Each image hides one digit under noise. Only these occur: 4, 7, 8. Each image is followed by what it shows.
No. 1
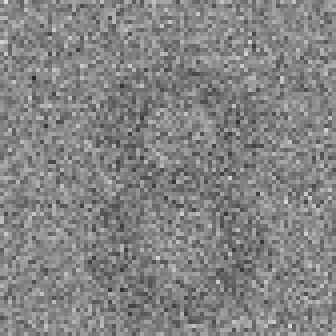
8
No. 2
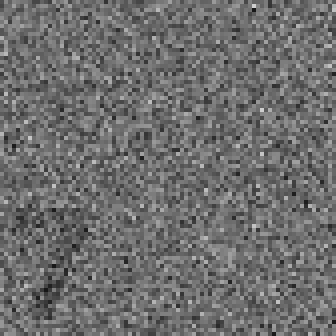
7
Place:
bottom left
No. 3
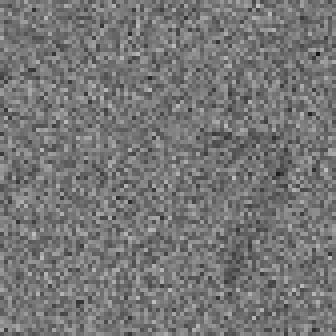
7
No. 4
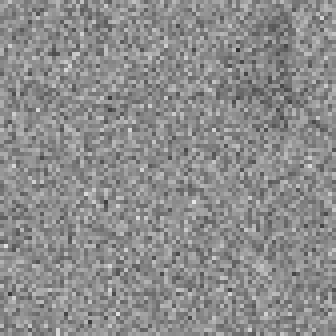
4
